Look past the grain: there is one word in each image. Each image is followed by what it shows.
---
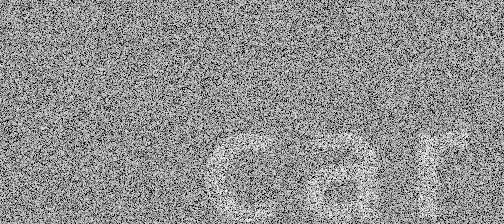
car
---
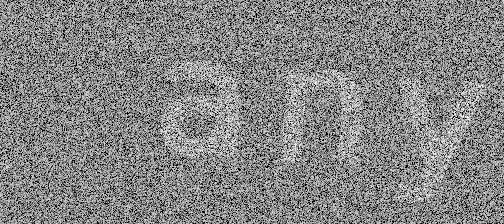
any
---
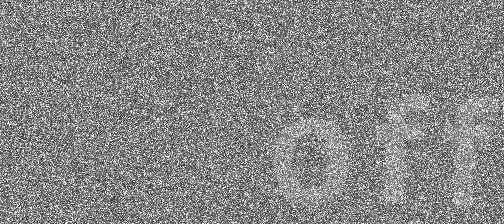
off
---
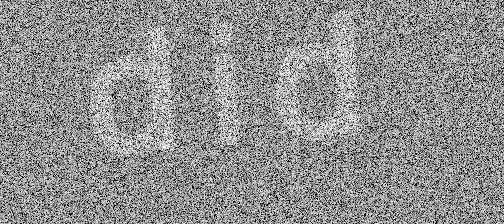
did
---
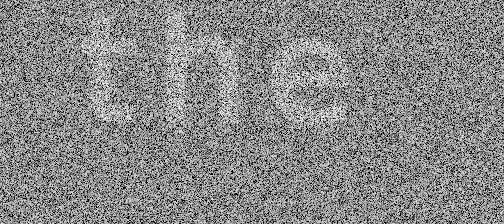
the
